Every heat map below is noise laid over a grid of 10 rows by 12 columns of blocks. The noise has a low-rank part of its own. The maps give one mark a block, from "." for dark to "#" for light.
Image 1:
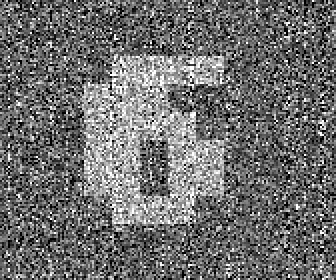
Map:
. . . . . . . . . . . .
. . . . . . . . . . . .
. . . . # # # # . . . .
. . . # # # . . . . . .
. . . # # # # . . . . .
. . . # # . # # . . . .
. . . # # . # # . . . .
. . . . # # # . . . . .
. . . . . . . . . . . .
. . . . . . . . . . . .
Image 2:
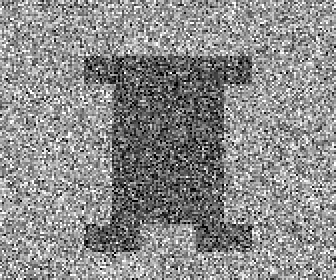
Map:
# # # # # # # # # # # #
# # # # # # # # # # # #
# # # . . . . . . # # #
# # # # . . . . # # # #
# # # # . . . . # # # #
# # # # . . . . # # # #
# # # # . . . . # # # #
# # # # . . . . # # # #
# # # . . # # . . # # #
# # # # # # # # # # # #
